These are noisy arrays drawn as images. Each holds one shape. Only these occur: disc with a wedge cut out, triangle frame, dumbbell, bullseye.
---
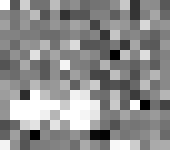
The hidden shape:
dumbbell
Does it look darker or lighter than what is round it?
lighter
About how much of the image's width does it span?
half
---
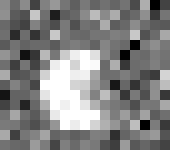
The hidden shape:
disc with a wedge cut out
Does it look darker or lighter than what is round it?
lighter
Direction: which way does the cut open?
right
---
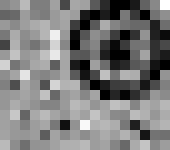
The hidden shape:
bullseye
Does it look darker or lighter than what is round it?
darker
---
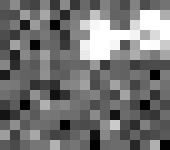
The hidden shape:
dumbbell
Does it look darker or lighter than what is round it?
lighter
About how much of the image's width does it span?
half
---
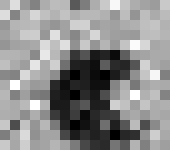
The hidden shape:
disc with a wedge cut out
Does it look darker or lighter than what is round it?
darker
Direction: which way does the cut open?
right
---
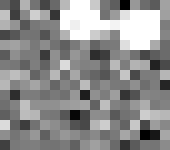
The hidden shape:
dumbbell
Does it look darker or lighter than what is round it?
lighter
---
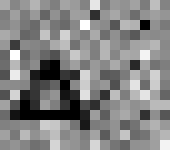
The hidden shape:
triangle frame
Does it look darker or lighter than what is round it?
darker
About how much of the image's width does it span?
half
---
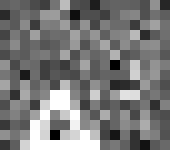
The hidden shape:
triangle frame
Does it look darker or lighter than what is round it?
lighter
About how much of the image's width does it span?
half
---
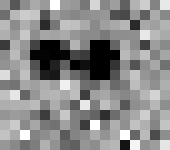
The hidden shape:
dumbbell
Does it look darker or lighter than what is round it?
darker
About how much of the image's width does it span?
half
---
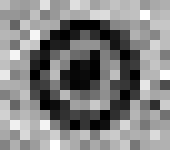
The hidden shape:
bullseye
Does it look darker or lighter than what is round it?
darker
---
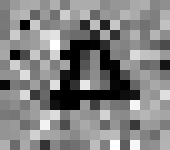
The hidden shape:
triangle frame
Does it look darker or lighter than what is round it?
darker
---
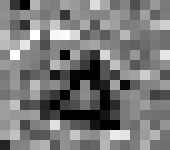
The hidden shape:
triangle frame
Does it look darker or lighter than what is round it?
darker
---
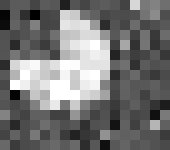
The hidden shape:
disc with a wedge cut out
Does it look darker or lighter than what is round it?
lighter
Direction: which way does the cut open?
up and left
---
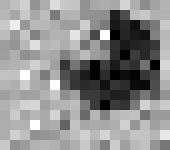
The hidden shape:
disc with a wedge cut out
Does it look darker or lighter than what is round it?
darker
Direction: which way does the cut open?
up and left
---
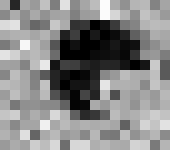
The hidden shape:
disc with a wedge cut out
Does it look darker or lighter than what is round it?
darker
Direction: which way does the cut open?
down and right
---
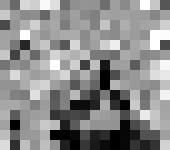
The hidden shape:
triangle frame
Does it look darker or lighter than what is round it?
darker
